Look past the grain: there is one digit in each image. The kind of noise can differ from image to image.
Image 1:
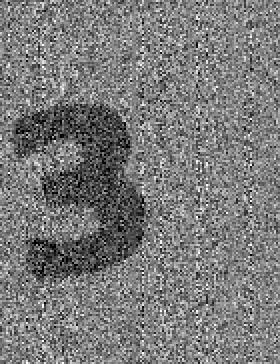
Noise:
columns of uneven size
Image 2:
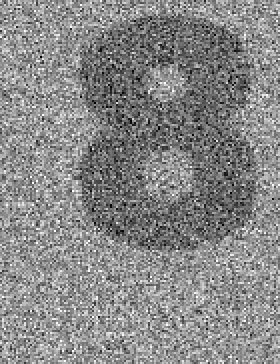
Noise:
low rank plus noise
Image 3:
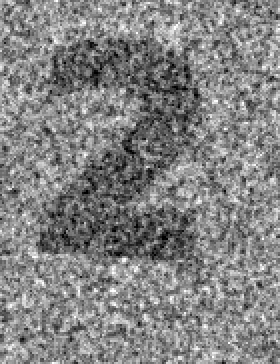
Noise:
blotchy
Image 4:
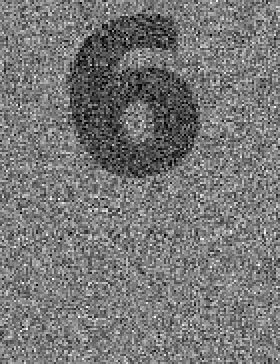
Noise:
low rank plus noise
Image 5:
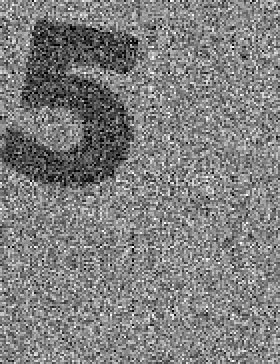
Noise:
low rank plus noise
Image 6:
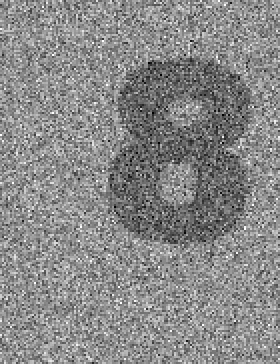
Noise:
independent entries
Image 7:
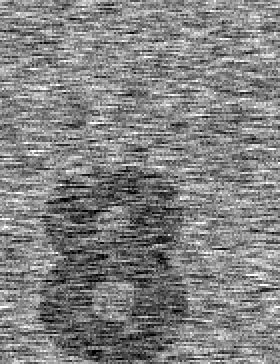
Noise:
streaked along the rows
